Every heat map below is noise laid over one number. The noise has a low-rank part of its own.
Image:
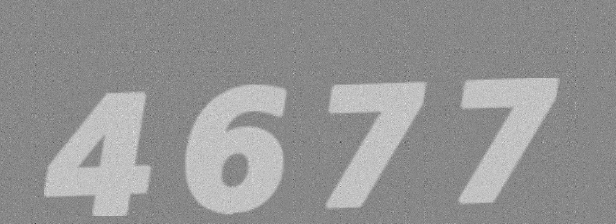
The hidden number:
4677
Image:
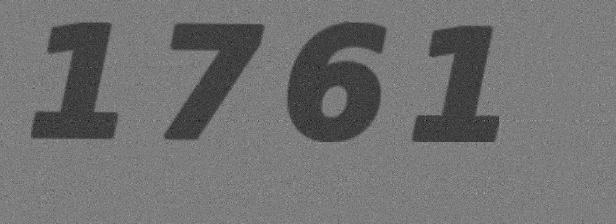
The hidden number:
1761
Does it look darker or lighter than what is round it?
darker
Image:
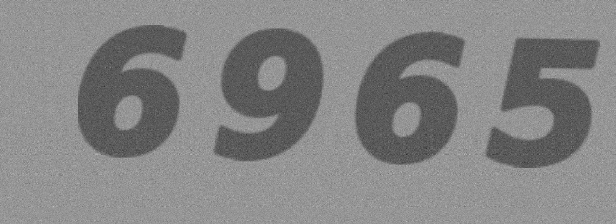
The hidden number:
6965
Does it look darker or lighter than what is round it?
darker
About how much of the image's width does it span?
nearly all
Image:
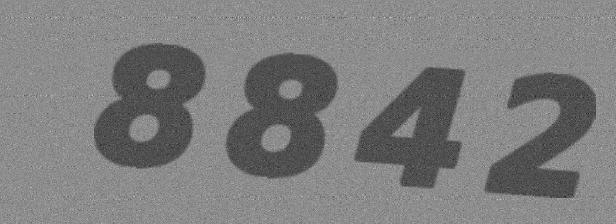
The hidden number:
8842
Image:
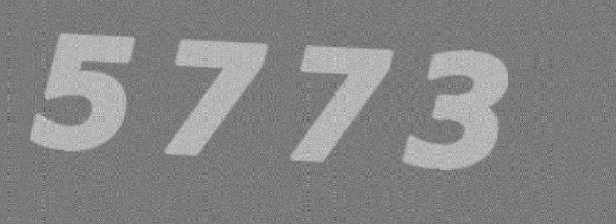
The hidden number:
5773
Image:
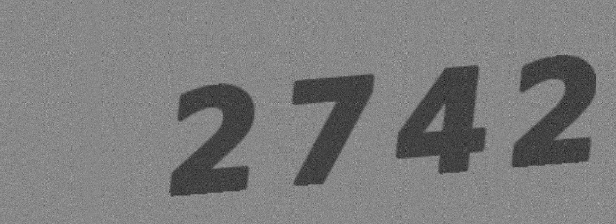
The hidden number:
2742
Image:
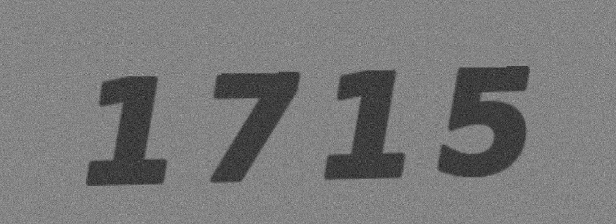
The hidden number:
1715
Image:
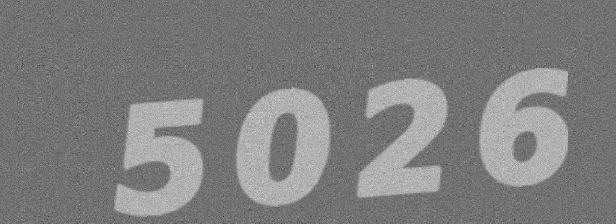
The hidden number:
5026
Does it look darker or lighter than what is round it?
lighter
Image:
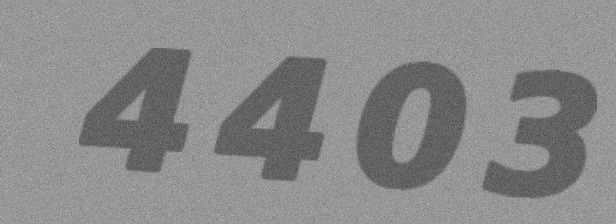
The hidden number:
4403
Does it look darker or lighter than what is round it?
darker
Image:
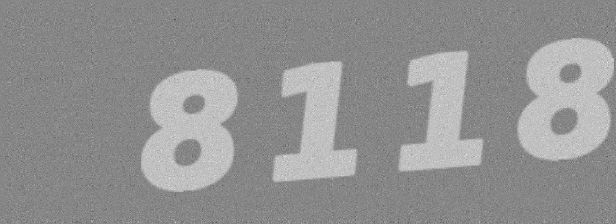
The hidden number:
8118
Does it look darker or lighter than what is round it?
lighter
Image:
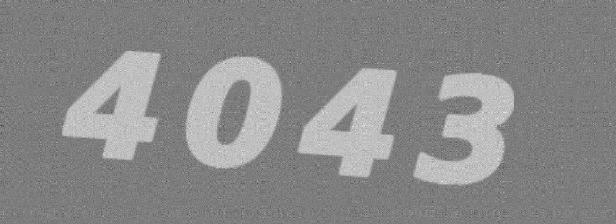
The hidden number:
4043
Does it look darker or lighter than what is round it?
lighter
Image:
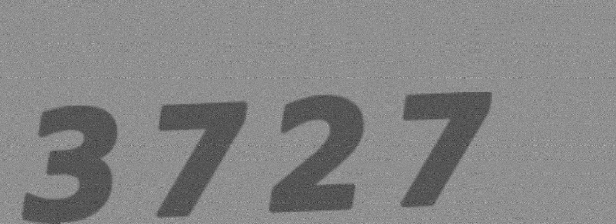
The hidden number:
3727
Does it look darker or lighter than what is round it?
darker
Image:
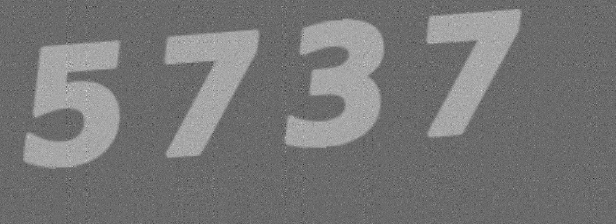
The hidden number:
5737
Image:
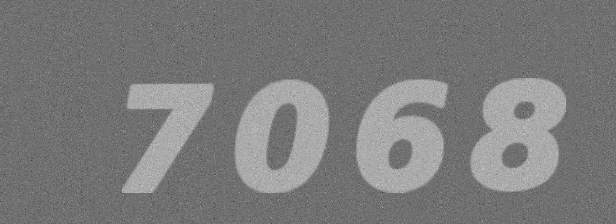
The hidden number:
7068
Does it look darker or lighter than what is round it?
lighter
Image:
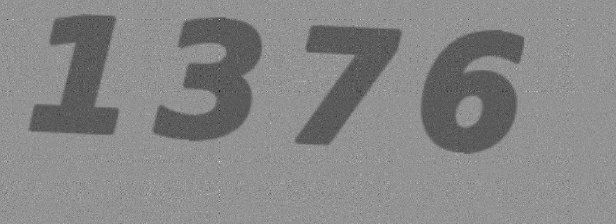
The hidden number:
1376
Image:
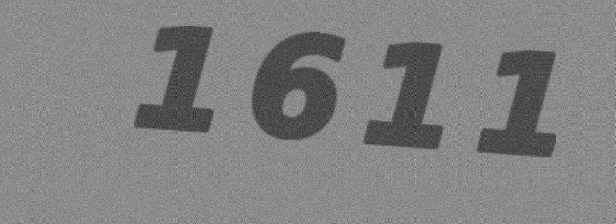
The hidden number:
1611
